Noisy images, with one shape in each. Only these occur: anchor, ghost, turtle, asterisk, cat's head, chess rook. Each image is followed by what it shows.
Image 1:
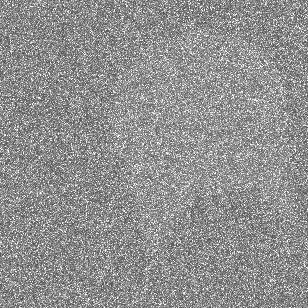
cat's head
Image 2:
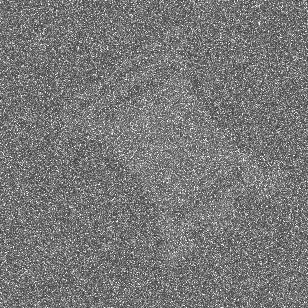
chess rook
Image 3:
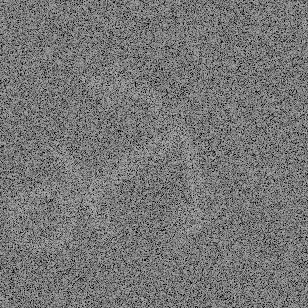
anchor
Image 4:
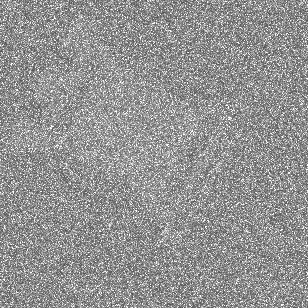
chess rook
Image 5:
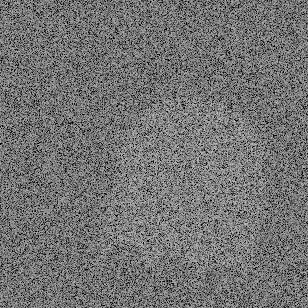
ghost
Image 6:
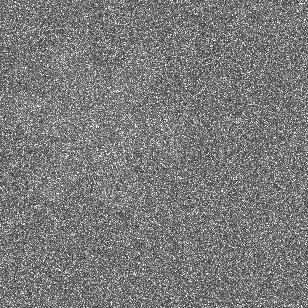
asterisk
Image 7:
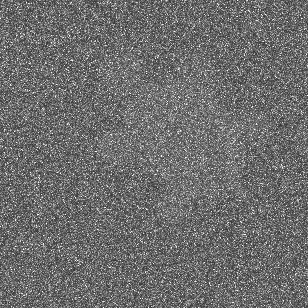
turtle
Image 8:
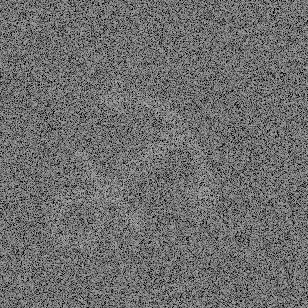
anchor
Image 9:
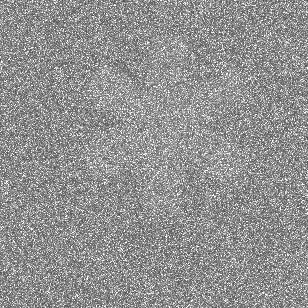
asterisk
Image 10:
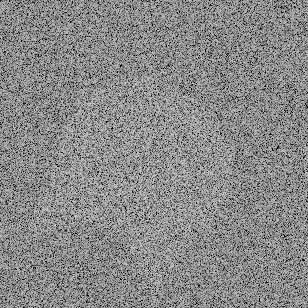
cat's head
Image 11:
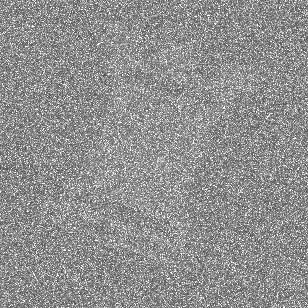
chess rook
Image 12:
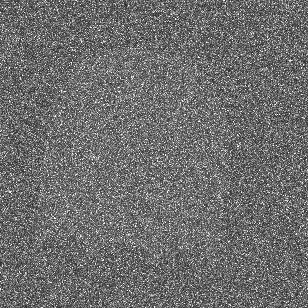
ghost
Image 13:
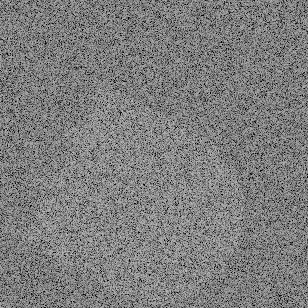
ghost
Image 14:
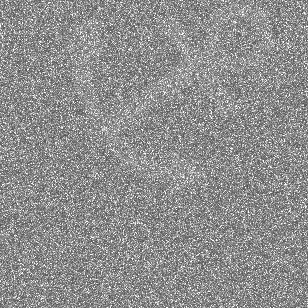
anchor
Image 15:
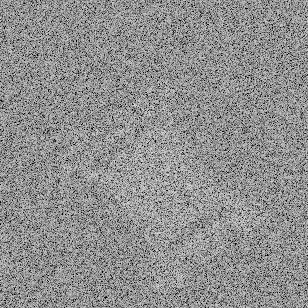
chess rook
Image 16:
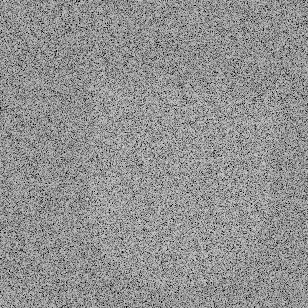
ghost
